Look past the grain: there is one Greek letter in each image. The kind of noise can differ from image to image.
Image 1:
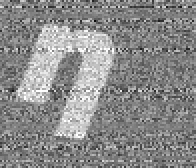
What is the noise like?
rows of uneven size
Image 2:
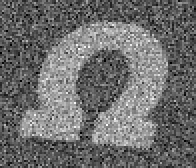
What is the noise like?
independent entries
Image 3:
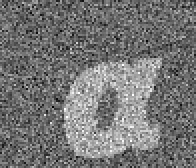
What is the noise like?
independent entries
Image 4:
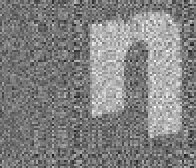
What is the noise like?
low rank plus noise
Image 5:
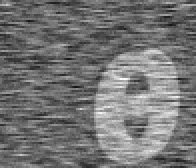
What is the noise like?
streaked along the rows
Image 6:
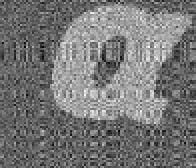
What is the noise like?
low rank plus noise
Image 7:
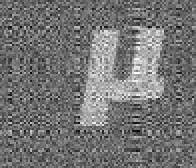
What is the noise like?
low rank plus noise
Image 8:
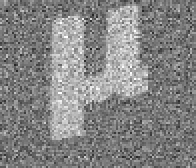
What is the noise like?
low rank plus noise
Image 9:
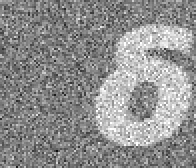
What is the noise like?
independent entries
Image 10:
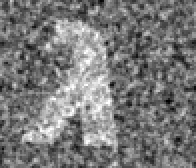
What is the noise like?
blotchy
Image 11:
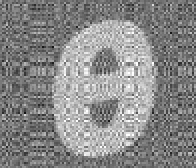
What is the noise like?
low rank plus noise
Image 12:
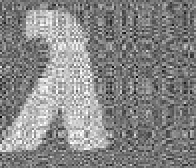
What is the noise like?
low rank plus noise
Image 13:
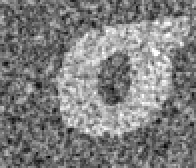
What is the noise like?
blotchy
